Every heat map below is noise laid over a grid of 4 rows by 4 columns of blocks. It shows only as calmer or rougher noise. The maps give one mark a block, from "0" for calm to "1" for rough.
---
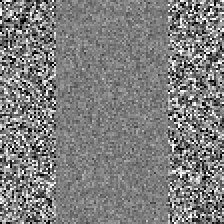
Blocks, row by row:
1001
1001
1001
1001
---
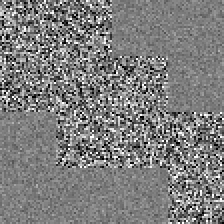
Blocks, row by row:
1100
1110
0111
0001
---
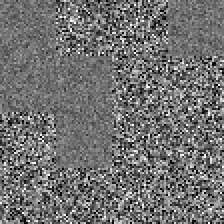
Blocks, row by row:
0110
0011
1011
1111
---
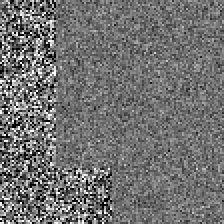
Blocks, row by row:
1000
1000
1000
1100
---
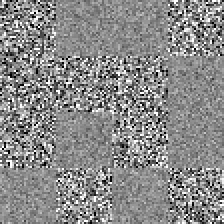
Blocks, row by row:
1001
1110
1010
0101
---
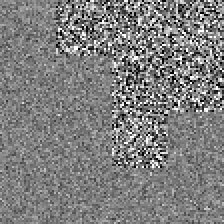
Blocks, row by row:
0111
0011
0010
0000
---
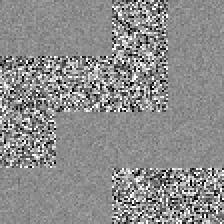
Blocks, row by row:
0010
1110
1000
0011
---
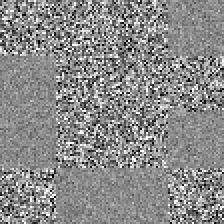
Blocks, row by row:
1110
0111
0110
1001
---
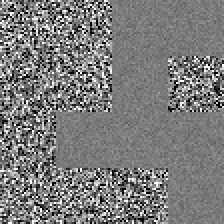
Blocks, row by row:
1100
1101
1000
1110
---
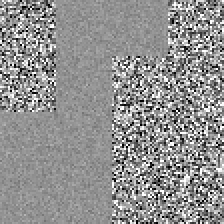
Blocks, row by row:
1001
1011
0011
0011
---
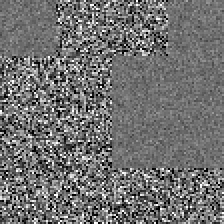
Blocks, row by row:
0110
1100
1100
1111
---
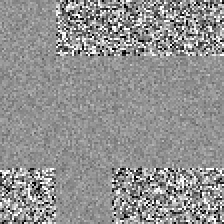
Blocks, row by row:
0111
0000
0000
1011
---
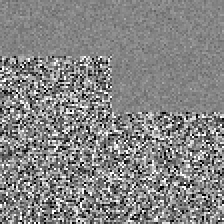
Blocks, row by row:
0000
1100
1111
1111
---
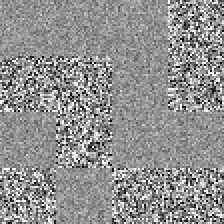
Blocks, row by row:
0001
1101
0100
1011
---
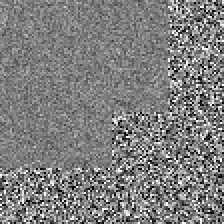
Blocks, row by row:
0001
0001
0011
1111
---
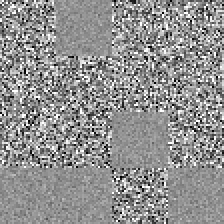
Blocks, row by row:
1011
1111
1101
0010
